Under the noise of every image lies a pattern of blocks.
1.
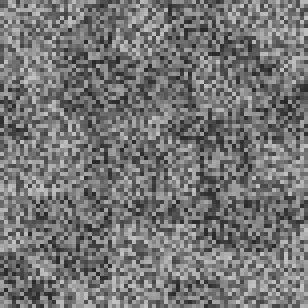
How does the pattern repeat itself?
mirrored about the diagonal from the bottom left
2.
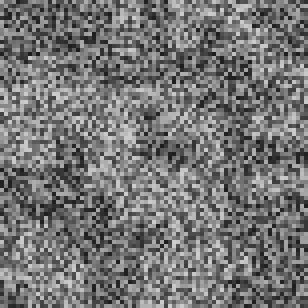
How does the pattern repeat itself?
mirrored about the diagonal from the bottom left
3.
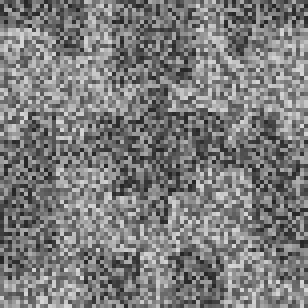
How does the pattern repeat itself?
left and right mirror each other
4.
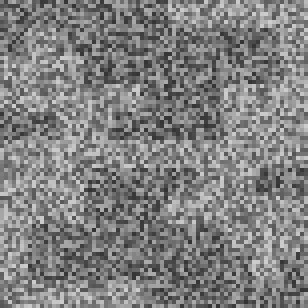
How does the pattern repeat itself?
the same after a half turn
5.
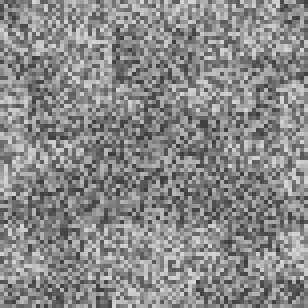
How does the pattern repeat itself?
left and right mirror each other
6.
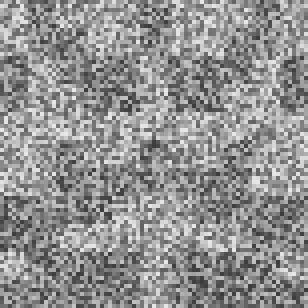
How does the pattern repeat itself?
left and right mirror each other
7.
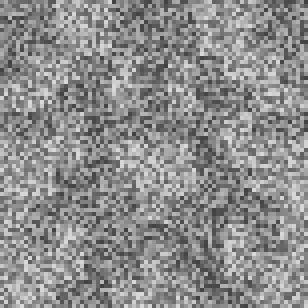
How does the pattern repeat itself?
left and right mirror each other
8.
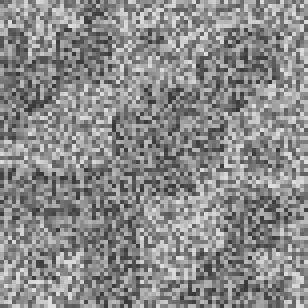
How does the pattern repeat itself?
mirrored about the diagonal from the bottom left
